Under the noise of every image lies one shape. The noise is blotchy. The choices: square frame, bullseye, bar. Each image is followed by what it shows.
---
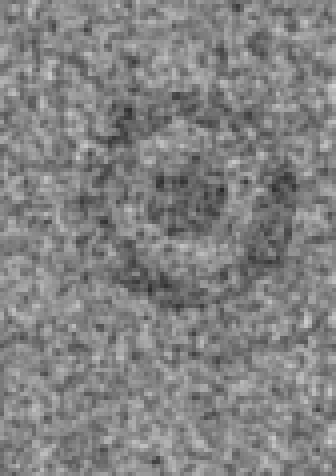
bullseye
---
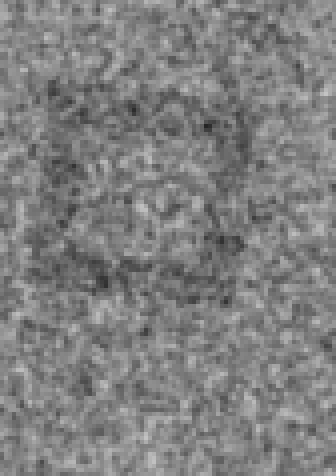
square frame
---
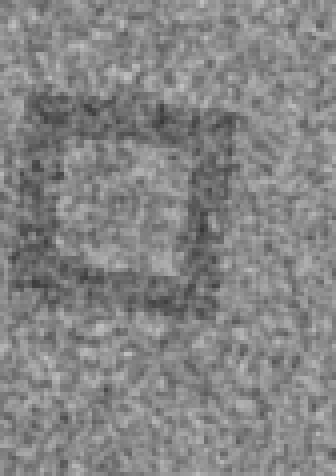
square frame
